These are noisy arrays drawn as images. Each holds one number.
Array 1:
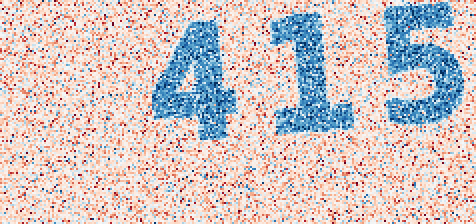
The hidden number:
415
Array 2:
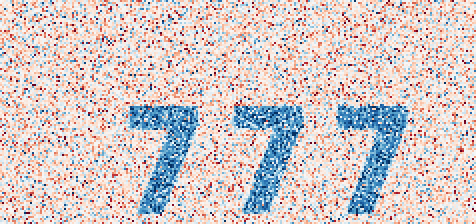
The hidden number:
777
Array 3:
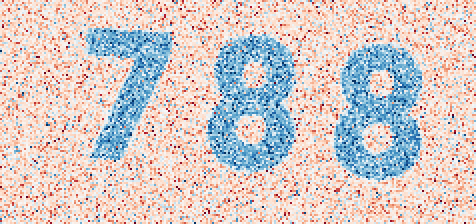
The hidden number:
788
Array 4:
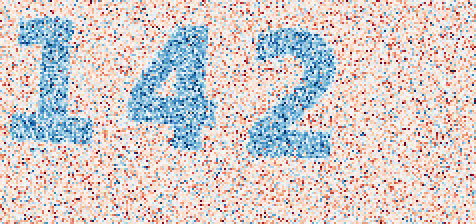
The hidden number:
142
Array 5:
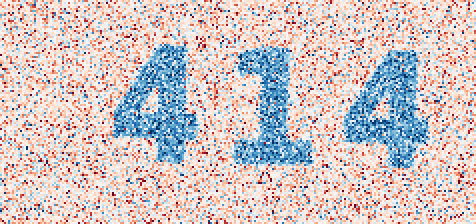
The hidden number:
414
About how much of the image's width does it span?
two thirds
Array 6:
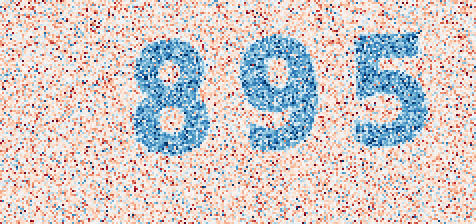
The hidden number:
895
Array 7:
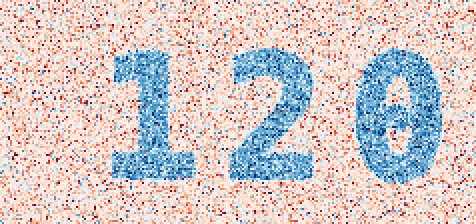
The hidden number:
120
